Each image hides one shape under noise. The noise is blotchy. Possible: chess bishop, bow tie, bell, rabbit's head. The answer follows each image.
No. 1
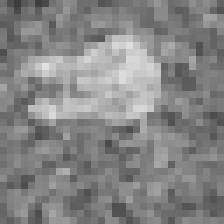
rabbit's head
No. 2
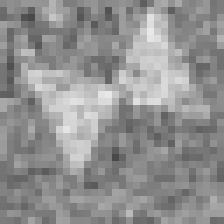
bow tie
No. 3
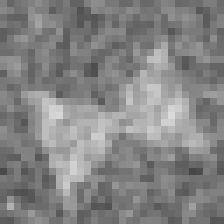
bow tie
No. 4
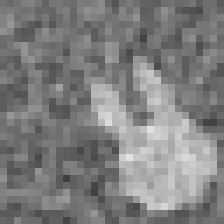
rabbit's head
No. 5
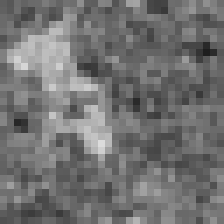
chess bishop
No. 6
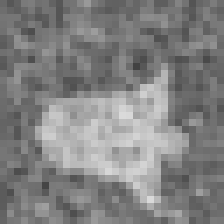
bell
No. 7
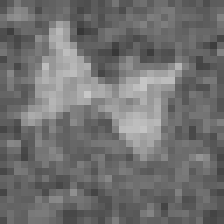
bow tie
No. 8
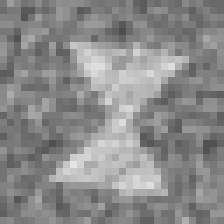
bow tie
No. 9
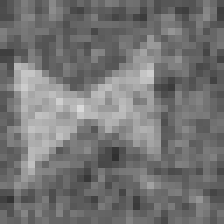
bow tie
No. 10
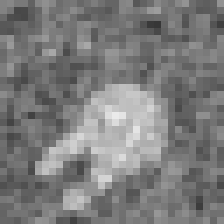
rabbit's head
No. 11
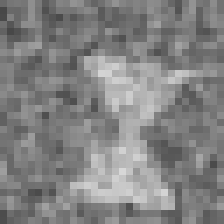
bow tie
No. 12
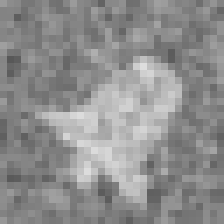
bell
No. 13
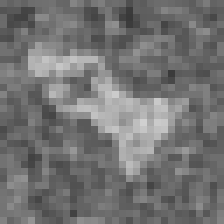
chess bishop
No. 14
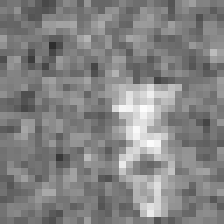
chess bishop
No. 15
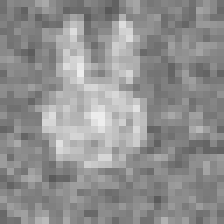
rabbit's head
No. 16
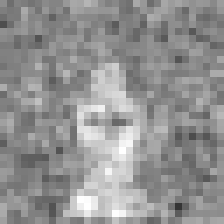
chess bishop
